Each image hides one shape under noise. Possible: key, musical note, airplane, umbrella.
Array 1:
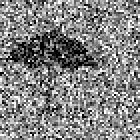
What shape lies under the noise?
umbrella
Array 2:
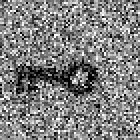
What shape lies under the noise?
key
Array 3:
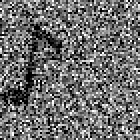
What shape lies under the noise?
musical note
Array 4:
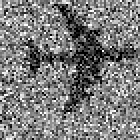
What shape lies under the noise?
airplane
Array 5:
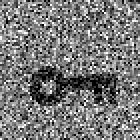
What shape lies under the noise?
key
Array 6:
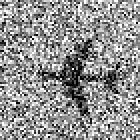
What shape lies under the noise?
airplane
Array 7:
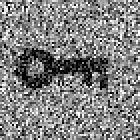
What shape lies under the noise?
key
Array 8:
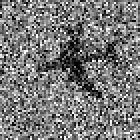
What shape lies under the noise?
airplane
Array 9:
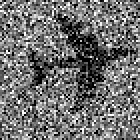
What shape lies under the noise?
airplane
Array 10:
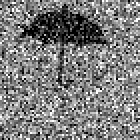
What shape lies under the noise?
umbrella
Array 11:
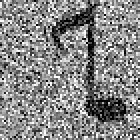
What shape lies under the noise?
musical note
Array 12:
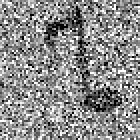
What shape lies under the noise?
musical note
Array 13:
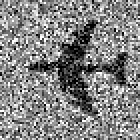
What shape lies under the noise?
airplane
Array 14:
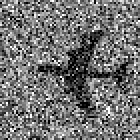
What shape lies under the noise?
airplane
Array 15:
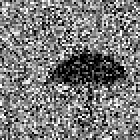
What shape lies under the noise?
umbrella
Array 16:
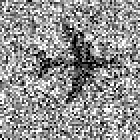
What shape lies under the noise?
airplane
